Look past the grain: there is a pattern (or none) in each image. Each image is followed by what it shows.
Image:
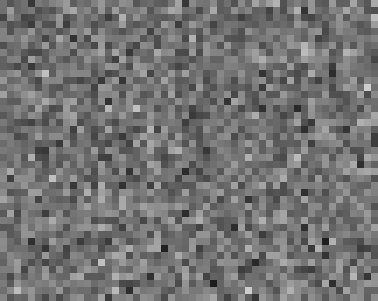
only noise
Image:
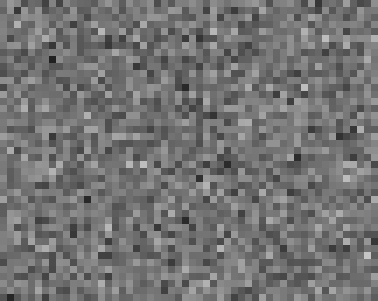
only noise
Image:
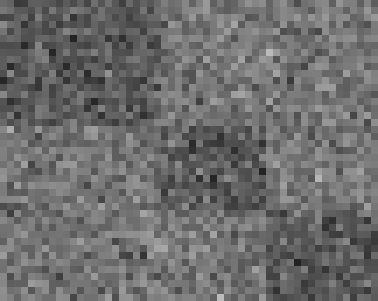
blocks along the diagonal
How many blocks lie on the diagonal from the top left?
3
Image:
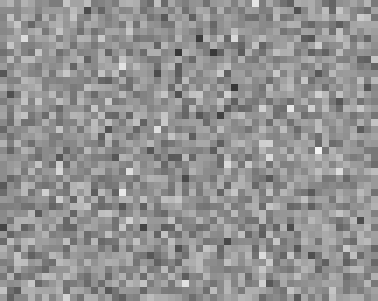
only noise
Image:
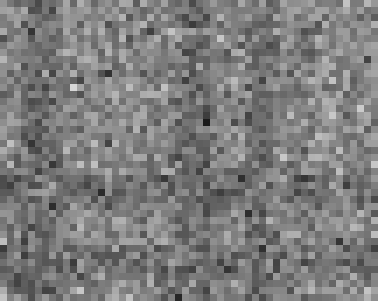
bands of rows crossing bands of columns
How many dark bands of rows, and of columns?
2 and 3
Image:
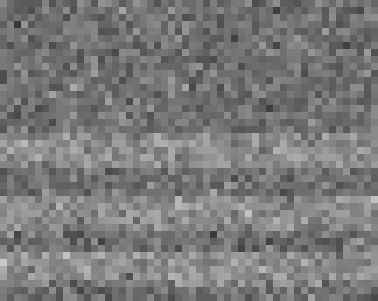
bands of rows
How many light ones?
3
